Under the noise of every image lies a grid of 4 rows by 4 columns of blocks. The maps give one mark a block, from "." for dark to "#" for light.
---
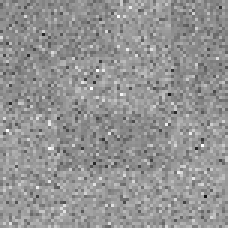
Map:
. . # .
. # # .
# . . #
# # # #
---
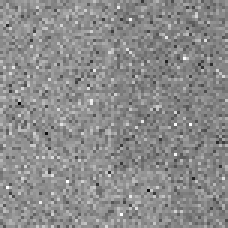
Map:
# # . .
# # . .
# # . .
# # # .
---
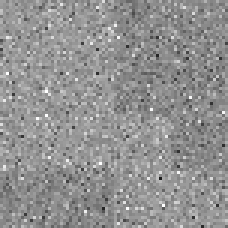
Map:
# # . .
# # . .
# # # .
. . # #
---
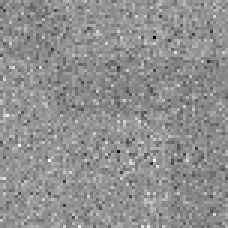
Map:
. # # #
# . . .
# # # .
# # # .
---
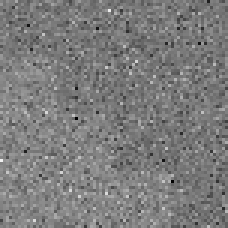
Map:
. . . .
# . . .
# # . .
# # # .
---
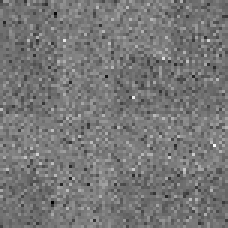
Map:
. # # .
. # . .
# # # #
. # . .
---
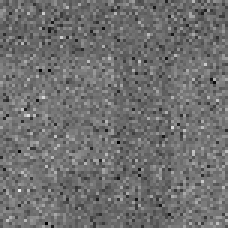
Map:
. . . .
# # . #
# # . #
# . . #
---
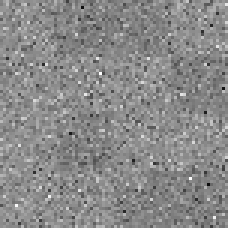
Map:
# . . #
# # # .
# . # #
# # . .
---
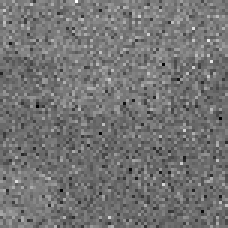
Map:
# # # #
. # # .
. . . .
# . . .
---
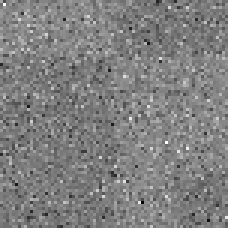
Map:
# # . .
. . # #
. . # #
. . # .
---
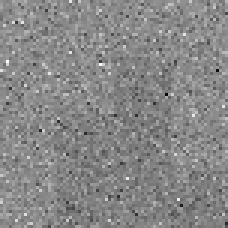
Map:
# # # #
# # . #
# . . #
# . . .
